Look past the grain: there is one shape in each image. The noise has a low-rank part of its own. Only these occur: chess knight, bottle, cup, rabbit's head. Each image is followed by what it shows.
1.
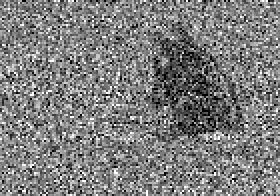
chess knight
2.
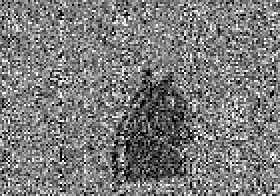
chess knight
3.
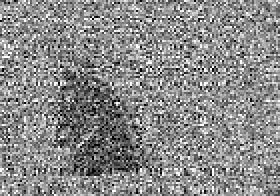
chess knight
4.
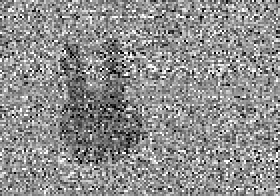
rabbit's head
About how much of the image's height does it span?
two thirds
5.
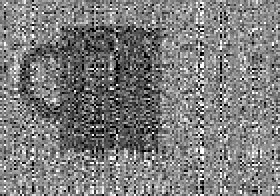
cup
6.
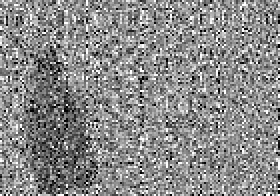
bottle
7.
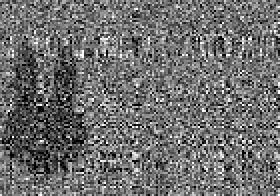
rabbit's head
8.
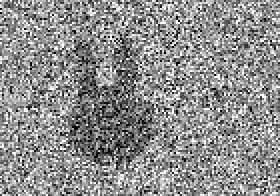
rabbit's head
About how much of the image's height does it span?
two thirds
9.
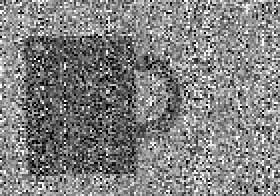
cup
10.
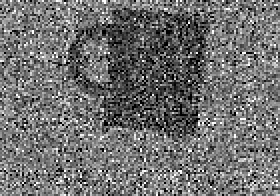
cup
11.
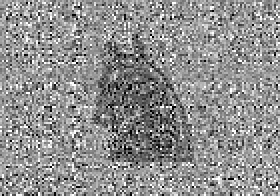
chess knight
